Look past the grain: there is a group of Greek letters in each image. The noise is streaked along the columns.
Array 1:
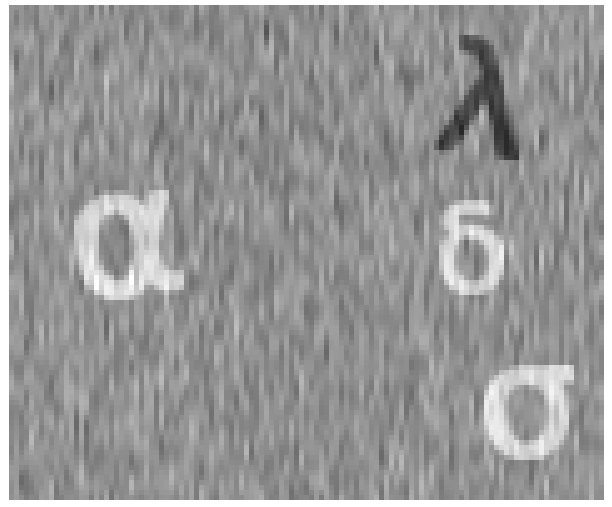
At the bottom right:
sigma
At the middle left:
alpha
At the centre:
nothing
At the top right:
lambda
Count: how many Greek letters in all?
4
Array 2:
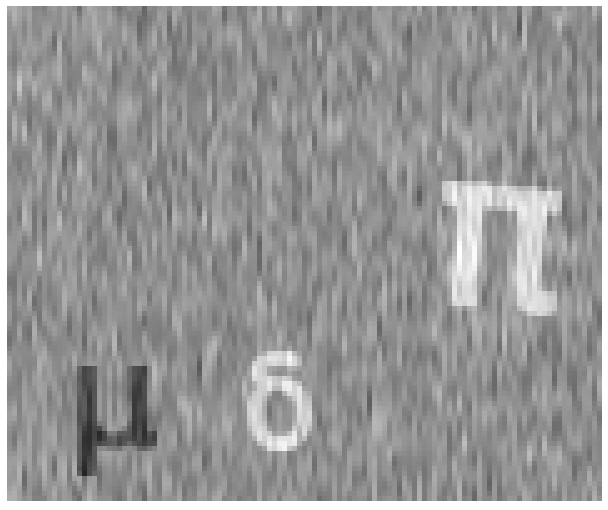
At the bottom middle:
delta
